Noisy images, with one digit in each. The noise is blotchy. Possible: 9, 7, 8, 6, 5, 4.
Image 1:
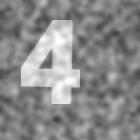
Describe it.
light 4
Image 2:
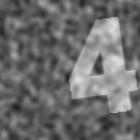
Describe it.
light 4
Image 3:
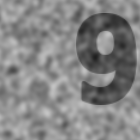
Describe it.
dark 9
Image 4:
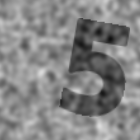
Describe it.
dark 5
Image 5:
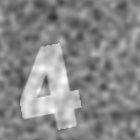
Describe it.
light 4
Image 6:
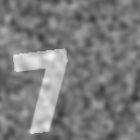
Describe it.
light 7
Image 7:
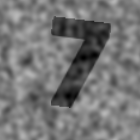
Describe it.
dark 7
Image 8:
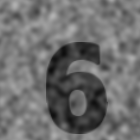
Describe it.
dark 6
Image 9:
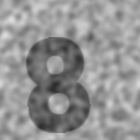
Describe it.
dark 8
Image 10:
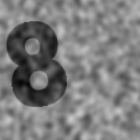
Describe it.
dark 8
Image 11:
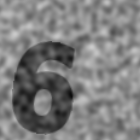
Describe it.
dark 6
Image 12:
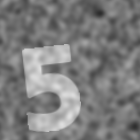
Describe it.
light 5
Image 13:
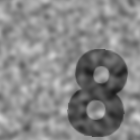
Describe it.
dark 8
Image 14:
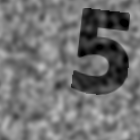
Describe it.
dark 5
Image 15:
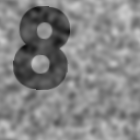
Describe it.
dark 8
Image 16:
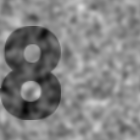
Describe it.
dark 8
